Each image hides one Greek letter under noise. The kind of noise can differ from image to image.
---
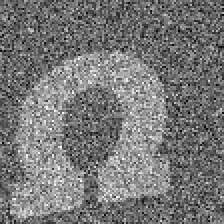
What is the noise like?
independent entries
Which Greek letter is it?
omega
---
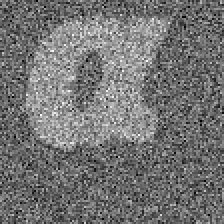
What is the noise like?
independent entries
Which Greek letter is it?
alpha
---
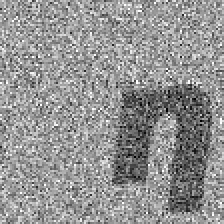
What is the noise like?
low rank plus noise
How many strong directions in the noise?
three or four
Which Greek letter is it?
eta
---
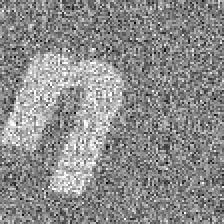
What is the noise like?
low rank plus noise
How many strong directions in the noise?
one
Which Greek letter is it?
eta
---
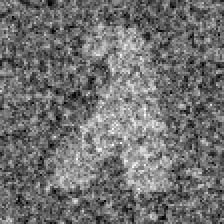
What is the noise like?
blotchy
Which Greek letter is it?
lambda
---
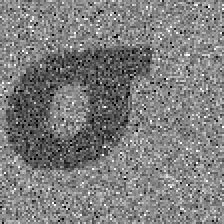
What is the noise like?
heavy tails
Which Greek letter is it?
sigma
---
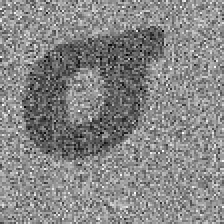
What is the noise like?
low rank plus noise
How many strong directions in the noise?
five to eight
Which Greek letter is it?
sigma
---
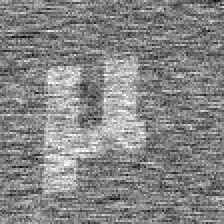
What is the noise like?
streaked along the rows
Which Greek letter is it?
mu
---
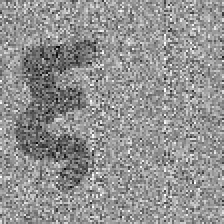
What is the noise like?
columns of uneven size
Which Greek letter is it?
xi
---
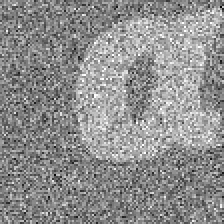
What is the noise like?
low rank plus noise
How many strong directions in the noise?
three or four
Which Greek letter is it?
alpha
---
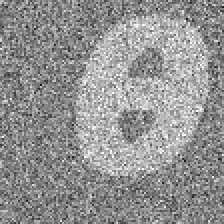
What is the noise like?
independent entries
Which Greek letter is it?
theta
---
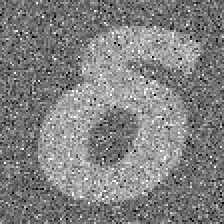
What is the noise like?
heavy tails
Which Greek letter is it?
delta
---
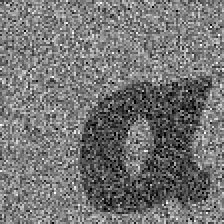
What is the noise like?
independent entries
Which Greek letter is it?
alpha
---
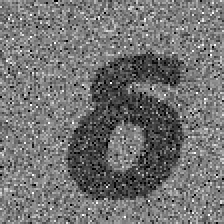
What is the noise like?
heavy tails
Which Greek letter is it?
delta
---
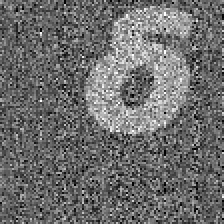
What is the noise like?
columns of uneven size
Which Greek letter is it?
delta
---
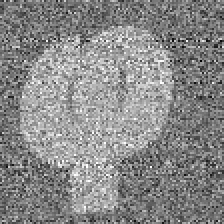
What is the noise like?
rows of uneven size
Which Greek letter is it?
phi
